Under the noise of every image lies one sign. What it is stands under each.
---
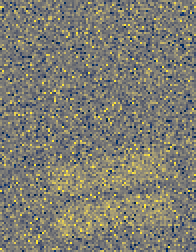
equals sign
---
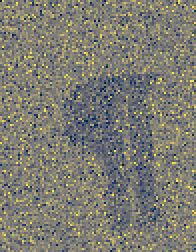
pilcrow
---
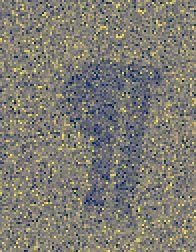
pilcrow
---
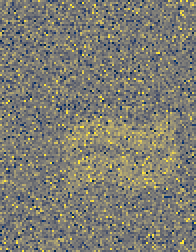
approximately sign
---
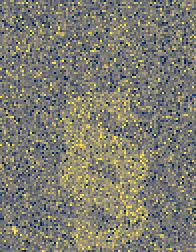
section sign
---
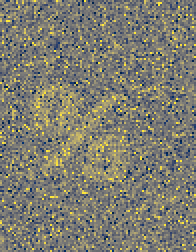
percent sign
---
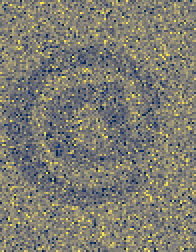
at sign
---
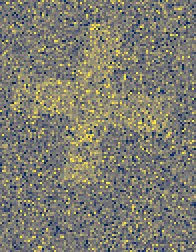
plus sign
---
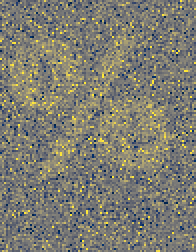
percent sign
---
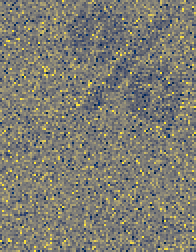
percent sign
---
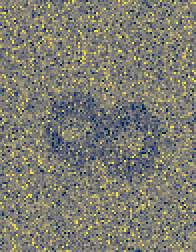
infinity sign
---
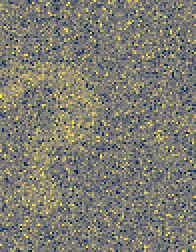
question mark
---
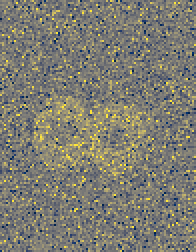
infinity sign
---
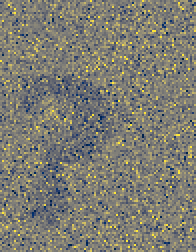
question mark
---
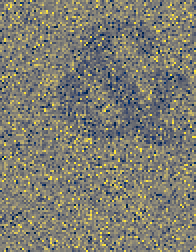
ampersand
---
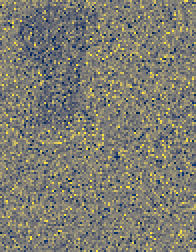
pilcrow
